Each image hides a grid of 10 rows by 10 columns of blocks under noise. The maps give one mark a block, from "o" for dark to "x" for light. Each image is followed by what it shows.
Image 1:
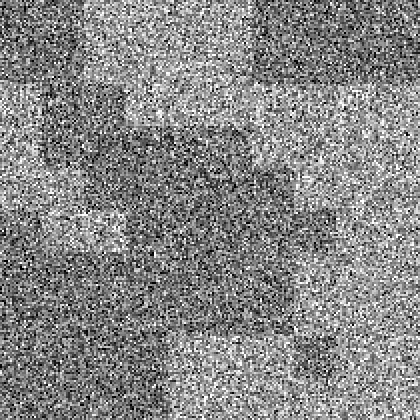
o o x x x x o o o o
o o x x x x o o o o
x o o x x x x x x x
x o o o o o x x x x
x x o o o o o x x x
o x x o o o o o x x
o o o o o o o x x x
o o o o o o o x x x
o o o o x x x o x x
o o o o x x x x x x
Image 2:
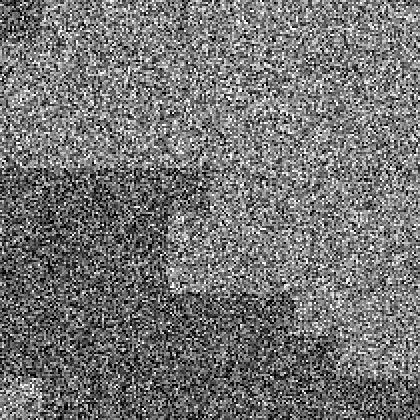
o x x x x x x x x x
x x x x x x x x x x
x x x x x x x x x x
x x x x x x x x x x
o o o o o x x x x x
o o o o x x x x x x
o o o o x x x x x x
o o o o o o o x x x
o o o o o o o o x x
x o o o o o o o o o
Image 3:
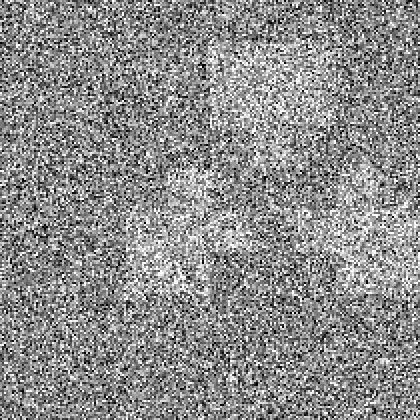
o o o o o o o o o o
o o o o o x x x o o
o o o o o x x x o o
o o o o o o x o o o
o o o o x o o o x o
o o o x x x o x x x
o o o x x o o o x x
o o o o o o o o o o
o o o o o o o o o o
o o o o o o o o o o
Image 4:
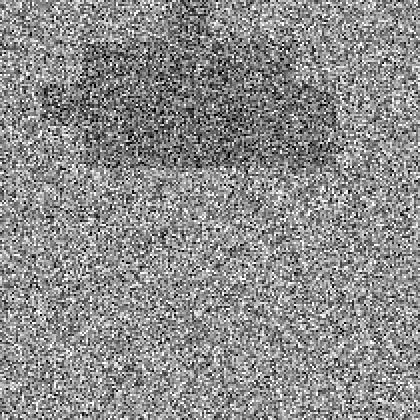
x x x x o x x x x x
x x o o o o o x x x
x o o o o o o o x x
x x o o o o o o x x
x x x x x x x x x x
x x x x x x x x x x
x x x x x x x x x x
x x x x x x x x x x
x x x x x x x x x x
x x x x x x x x x x
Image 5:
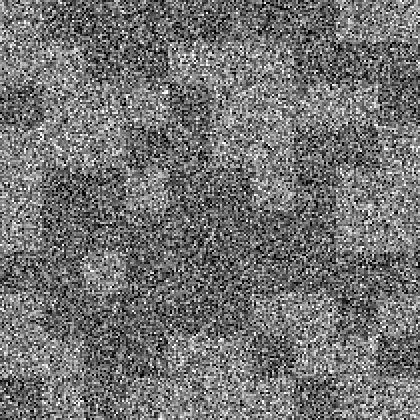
x o o o o o o o x x
x x o o x x x o o o
o x x x o x x x x o
x x x o o x x o o x
x o o x o o x o x x
x o o o o o o o x x
o o x o o o o o o o
x o o o o o x x o x
x x o o x x o x x o
o x o x x x x o x x
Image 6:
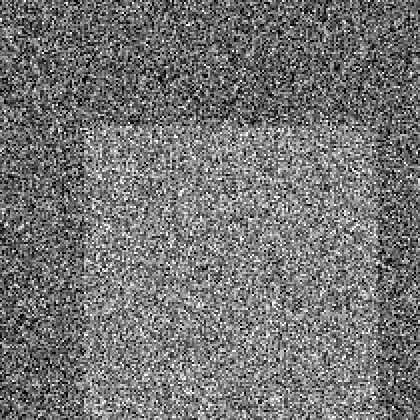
o o o o o o o o o o
o o o o o o o o o o
o o o o o o o o o o
o o x x x x x x x o
o o x x x x x x x o
o o x x x x x x x o
o o x x x x x x x o
o o x x x x x x x o
o o x x x x x x x o
o o x x x x x x x o
